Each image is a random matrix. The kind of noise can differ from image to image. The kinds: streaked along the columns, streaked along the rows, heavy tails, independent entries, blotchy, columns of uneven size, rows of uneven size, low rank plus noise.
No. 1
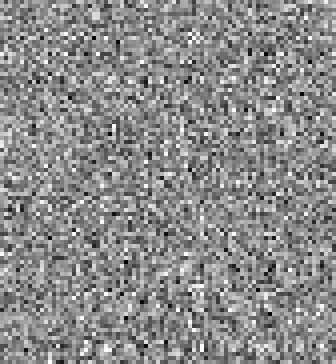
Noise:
low rank plus noise
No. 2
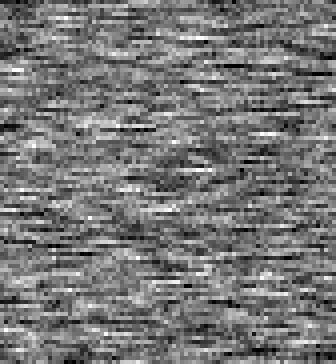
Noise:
streaked along the rows
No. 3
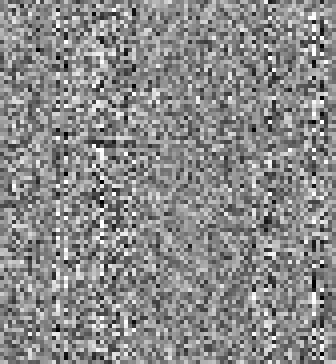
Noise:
columns of uneven size
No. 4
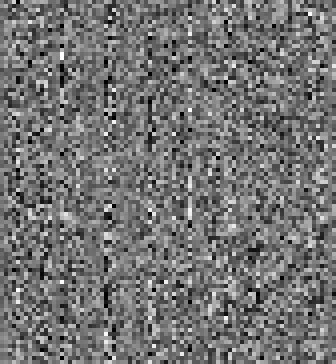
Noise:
columns of uneven size
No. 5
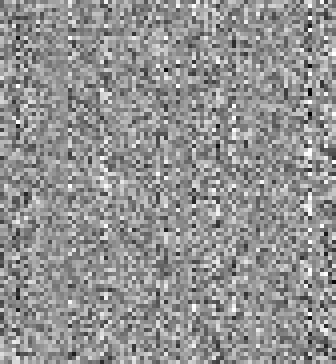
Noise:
columns of uneven size
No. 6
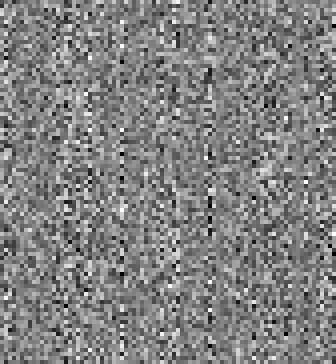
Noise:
columns of uneven size
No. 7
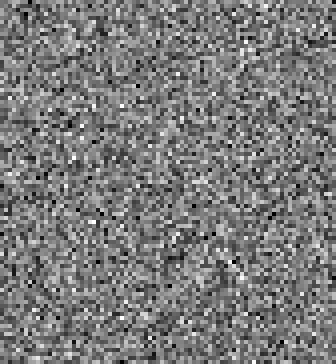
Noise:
independent entries
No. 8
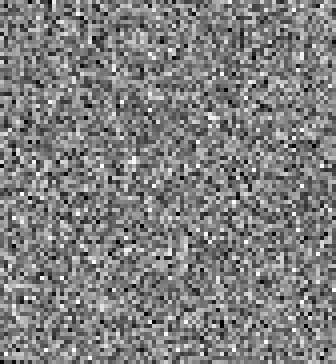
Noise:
independent entries
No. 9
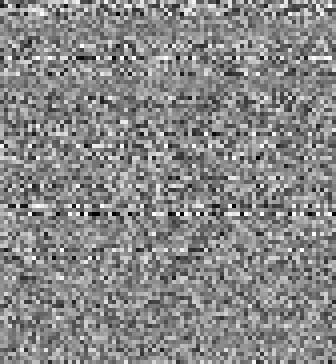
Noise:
rows of uneven size
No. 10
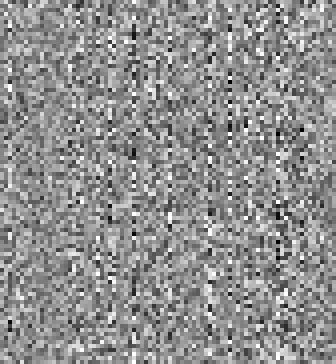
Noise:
columns of uneven size
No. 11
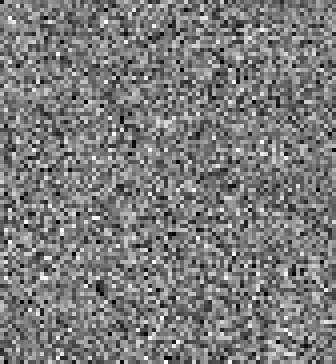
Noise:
independent entries
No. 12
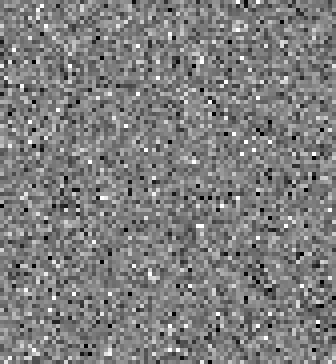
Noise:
heavy tails
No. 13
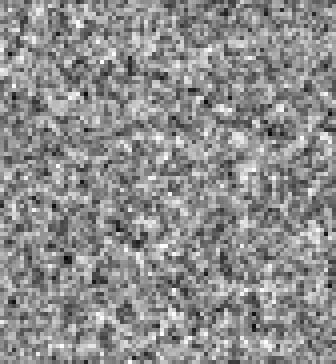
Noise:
blotchy
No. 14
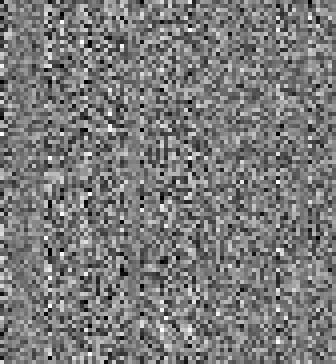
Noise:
columns of uneven size
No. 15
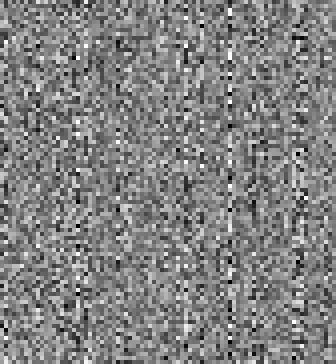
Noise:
columns of uneven size
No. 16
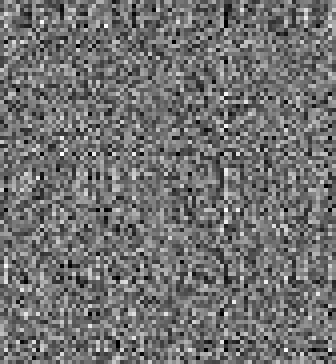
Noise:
low rank plus noise
